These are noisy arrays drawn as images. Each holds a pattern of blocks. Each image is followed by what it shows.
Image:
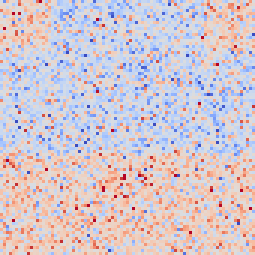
left and right mirror each other
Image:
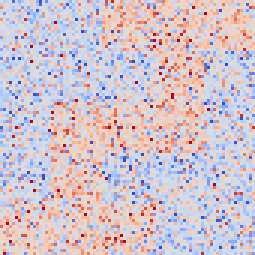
the same after a half turn
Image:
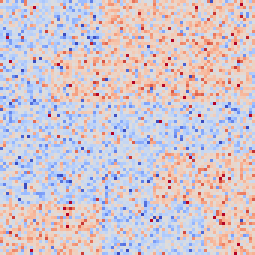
no symmetry
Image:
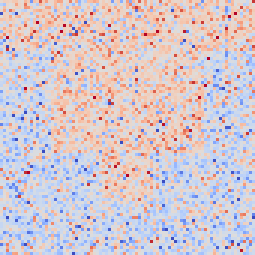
left and right mirror each other
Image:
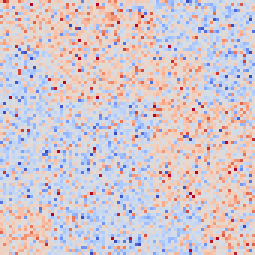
mirrored about the diagonal from the bottom left
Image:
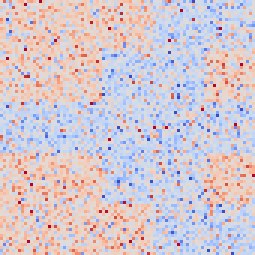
top and bottom mirror each other
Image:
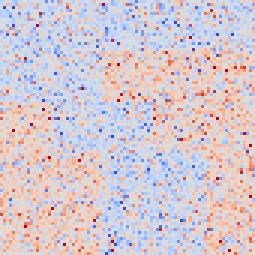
no symmetry
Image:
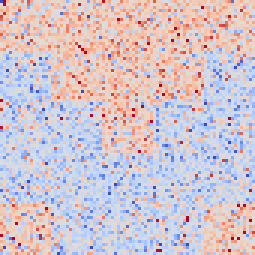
left and right mirror each other
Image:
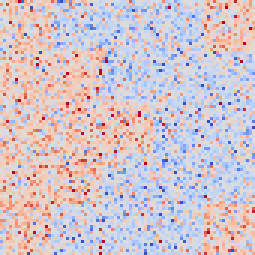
top and bottom mirror each other
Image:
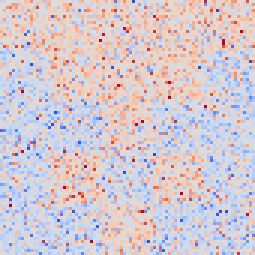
left and right mirror each other
